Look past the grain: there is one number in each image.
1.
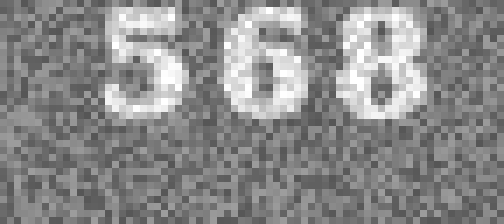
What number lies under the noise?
568
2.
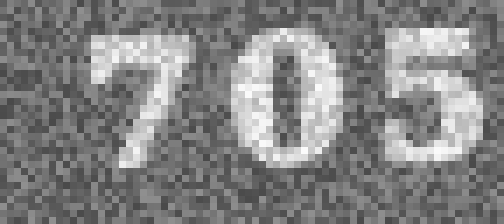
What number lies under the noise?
705
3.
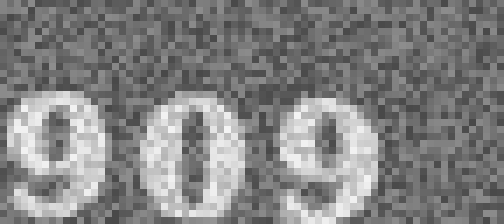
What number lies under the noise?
909
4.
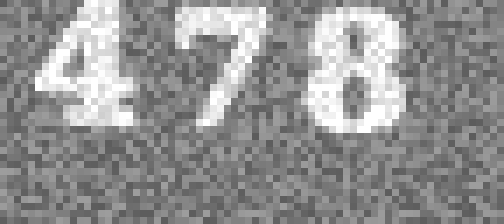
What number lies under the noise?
478
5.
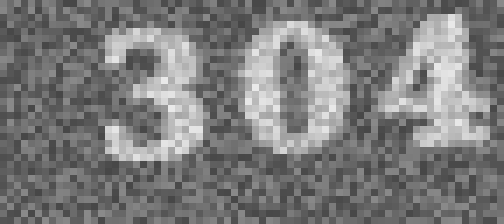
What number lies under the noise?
304
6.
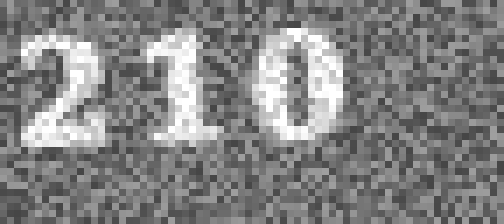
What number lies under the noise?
210
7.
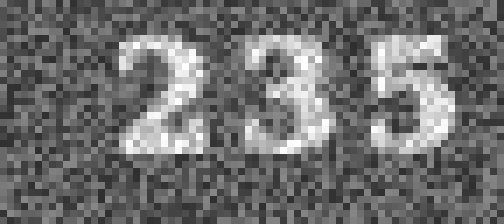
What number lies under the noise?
235
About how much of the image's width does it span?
two thirds
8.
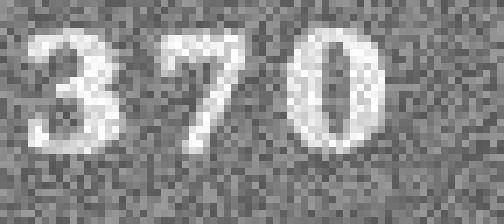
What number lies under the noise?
370
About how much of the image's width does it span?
two thirds
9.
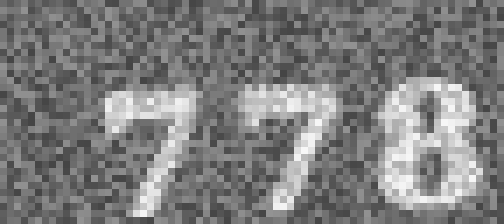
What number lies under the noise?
778
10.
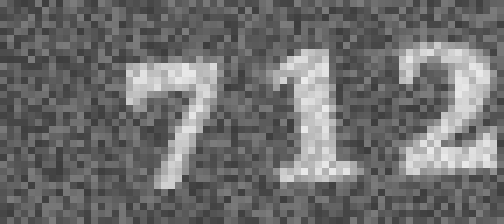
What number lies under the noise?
712
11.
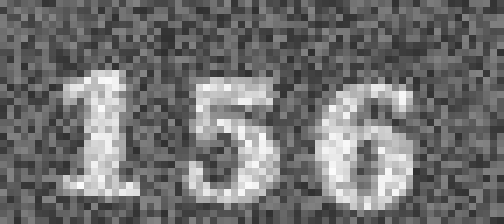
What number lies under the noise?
156
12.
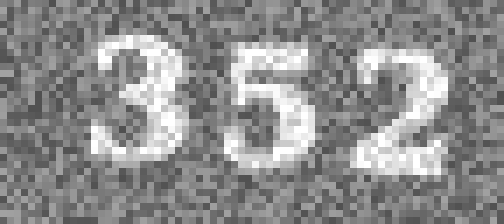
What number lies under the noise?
352
